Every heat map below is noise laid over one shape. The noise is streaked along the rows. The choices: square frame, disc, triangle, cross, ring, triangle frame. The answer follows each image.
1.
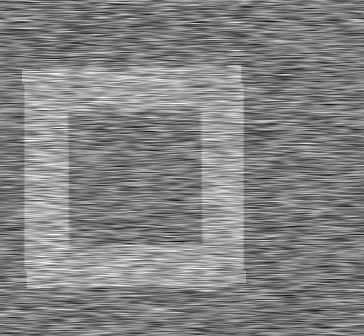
light square frame
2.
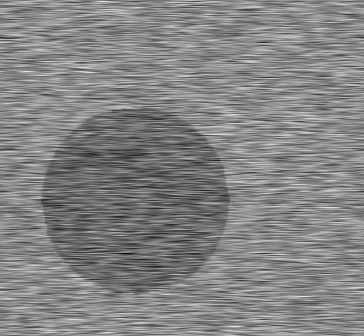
dark disc
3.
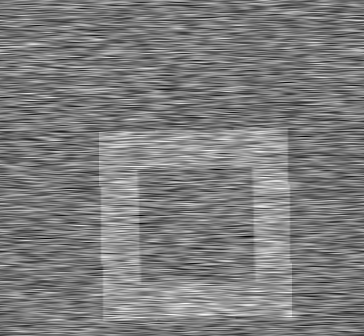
light square frame
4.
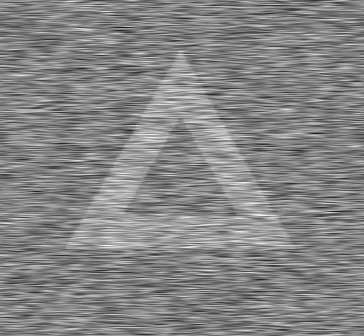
light triangle frame
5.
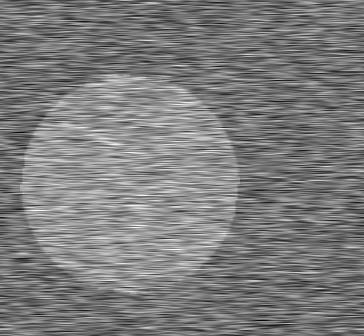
light disc
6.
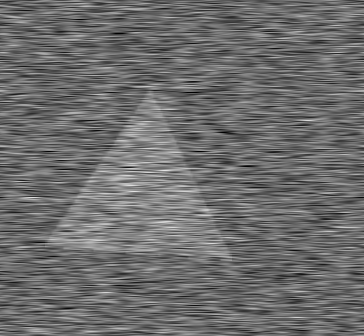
light triangle
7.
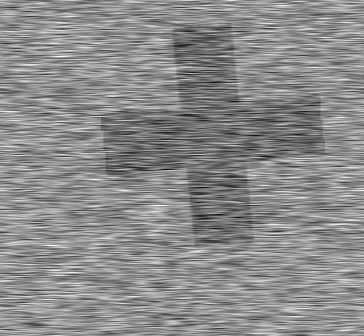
dark cross
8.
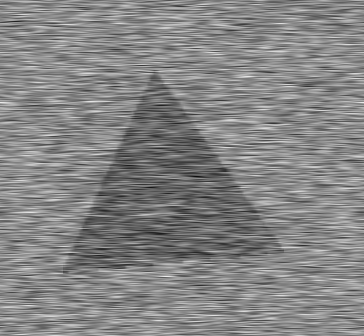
dark triangle
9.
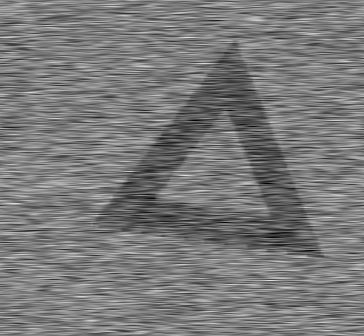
dark triangle frame
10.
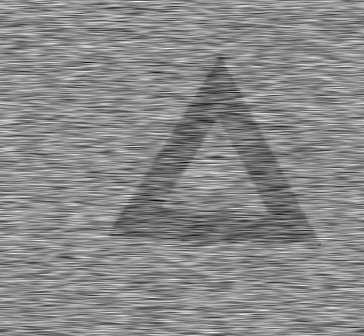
dark triangle frame
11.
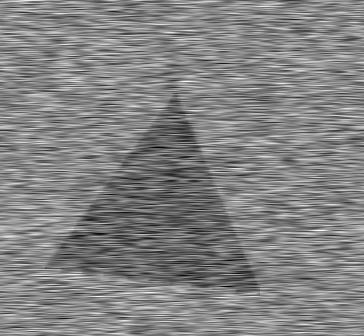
dark triangle
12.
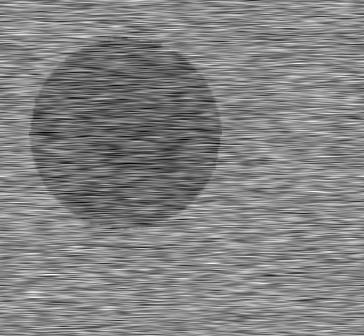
dark disc
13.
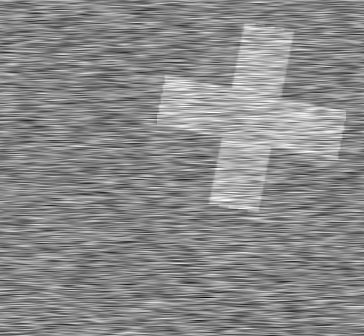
light cross
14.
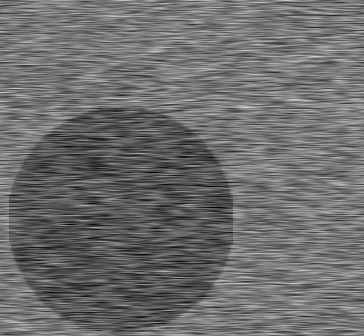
dark disc
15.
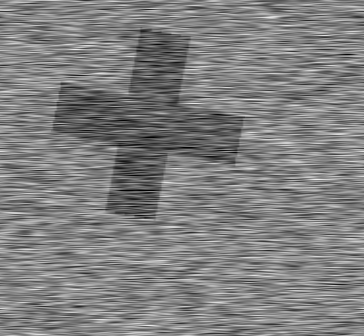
dark cross
